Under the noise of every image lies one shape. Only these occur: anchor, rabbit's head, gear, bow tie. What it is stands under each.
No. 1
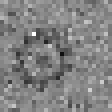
dark gear
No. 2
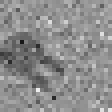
dark rabbit's head
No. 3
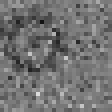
dark gear
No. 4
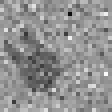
dark rabbit's head
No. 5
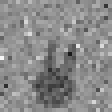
dark rabbit's head
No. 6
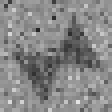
dark bow tie
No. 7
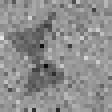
dark bow tie
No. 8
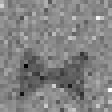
dark bow tie
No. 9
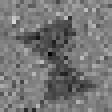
dark bow tie
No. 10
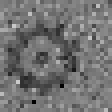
dark gear
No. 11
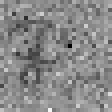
dark anchor
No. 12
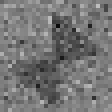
dark bow tie
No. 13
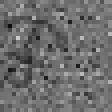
dark anchor
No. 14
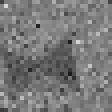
dark bow tie
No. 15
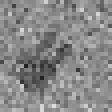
dark rabbit's head
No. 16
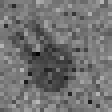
dark rabbit's head
